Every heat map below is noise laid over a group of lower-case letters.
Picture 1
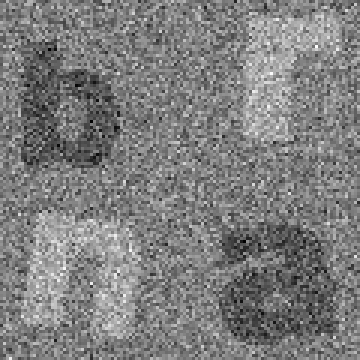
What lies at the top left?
b
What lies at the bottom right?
a
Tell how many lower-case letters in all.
4
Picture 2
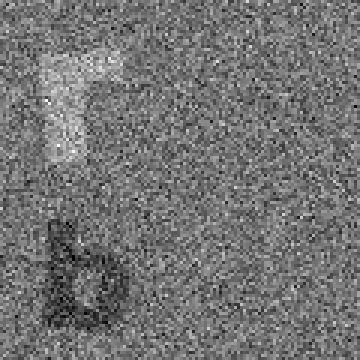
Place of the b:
bottom left
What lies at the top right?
nothing
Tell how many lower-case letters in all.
2
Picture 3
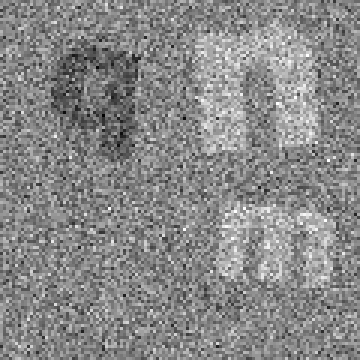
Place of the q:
top left
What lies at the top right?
n
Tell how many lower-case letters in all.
3
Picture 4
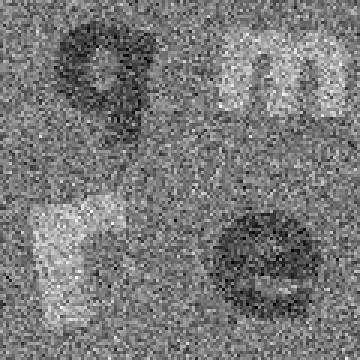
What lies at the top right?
m
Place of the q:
top left
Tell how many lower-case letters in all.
4
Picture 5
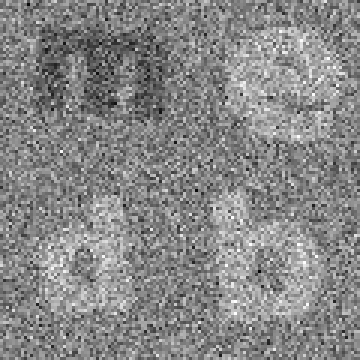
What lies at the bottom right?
b
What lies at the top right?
e
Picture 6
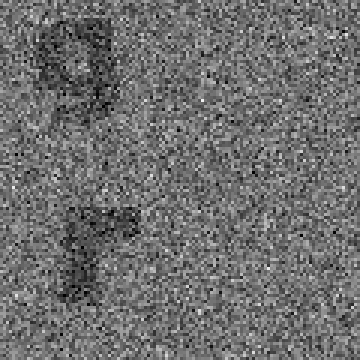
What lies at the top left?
g
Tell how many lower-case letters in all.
2
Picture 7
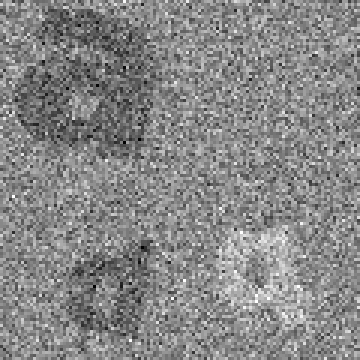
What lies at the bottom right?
q
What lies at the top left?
a
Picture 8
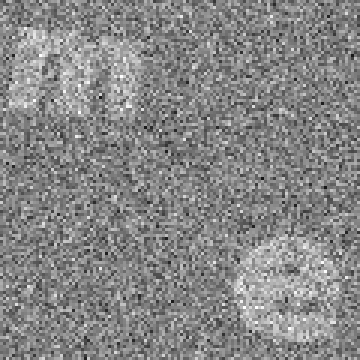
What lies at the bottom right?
e
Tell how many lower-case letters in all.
2
